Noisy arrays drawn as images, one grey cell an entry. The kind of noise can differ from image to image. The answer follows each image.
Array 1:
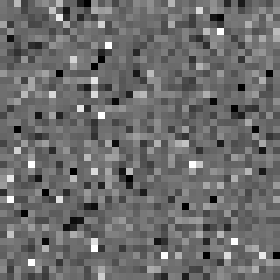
heavy tails
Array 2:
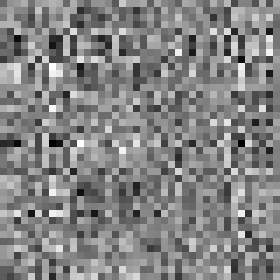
low rank plus noise
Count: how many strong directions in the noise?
two
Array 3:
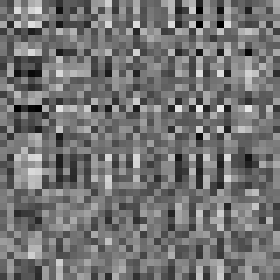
low rank plus noise
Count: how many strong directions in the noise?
one
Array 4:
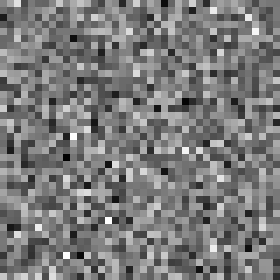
independent entries
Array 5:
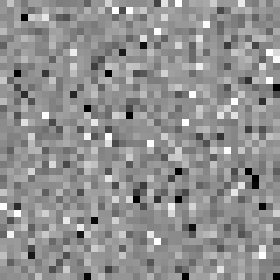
heavy tails
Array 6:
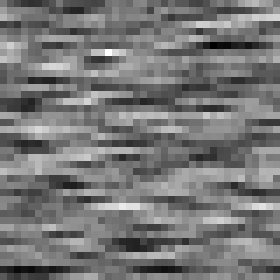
streaked along the rows
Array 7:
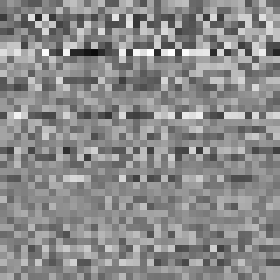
rows of uneven size
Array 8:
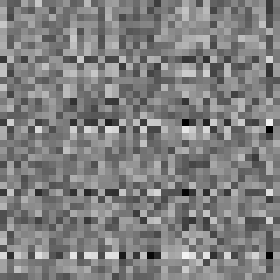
low rank plus noise
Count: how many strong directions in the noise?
one
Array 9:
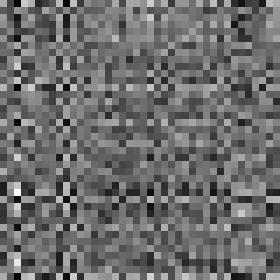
low rank plus noise
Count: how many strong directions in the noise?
one
